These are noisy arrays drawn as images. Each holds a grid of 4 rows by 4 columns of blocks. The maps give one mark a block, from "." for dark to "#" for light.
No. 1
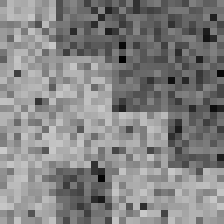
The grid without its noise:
# . . .
# # . .
# # # .
# . # #
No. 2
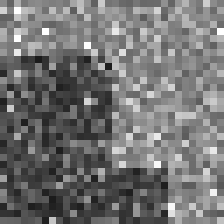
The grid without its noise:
# # # #
. . # #
. . # #
. . . #
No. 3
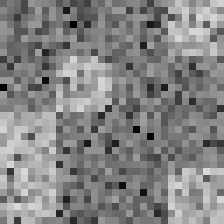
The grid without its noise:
. . . #
. # . .
# . . .
# . . #
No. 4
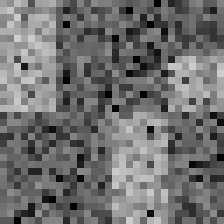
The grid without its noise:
# . . .
# . . #
. . # .
. . # .
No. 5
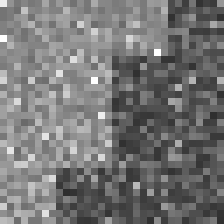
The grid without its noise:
# # # .
# # . .
# # . .
# . . .
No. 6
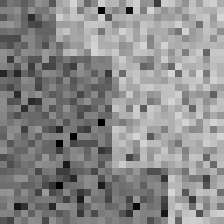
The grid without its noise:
. # # #
. . # #
. . # #
. . . #
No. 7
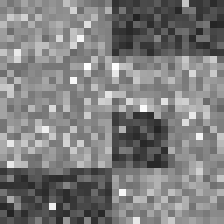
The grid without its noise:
# # . .
# # # #
# # . #
. . # #
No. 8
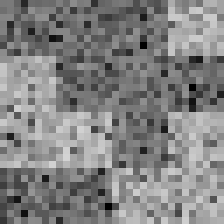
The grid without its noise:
. . . #
# . . .
# # . #
. . # #
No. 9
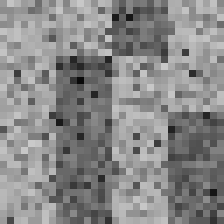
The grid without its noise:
# # . #
# . # #
# . # .
# . # .
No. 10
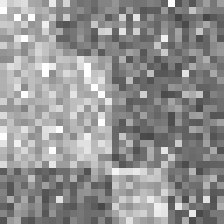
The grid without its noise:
# . . .
# # . .
# # . .
. . # .
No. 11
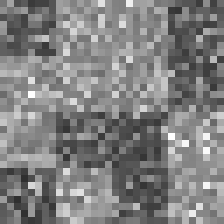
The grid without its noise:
. # # .
# # # .
# . . #
. # . #
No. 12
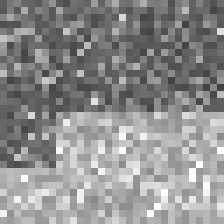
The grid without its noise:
. . . .
. . . .
. # # #
# # # #
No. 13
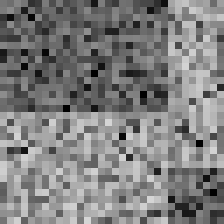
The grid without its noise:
. . . #
. . . #
# # # #
# # # .
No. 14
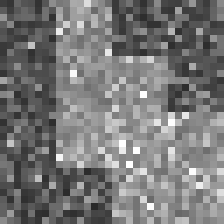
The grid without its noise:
. # . .
. # # .
. # # #
. . # #
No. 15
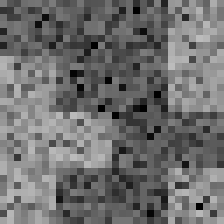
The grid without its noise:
. . . #
# . . #
# # . .
# . . #
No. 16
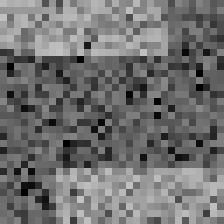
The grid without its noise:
# # # .
. . . .
. . . .
. # # #
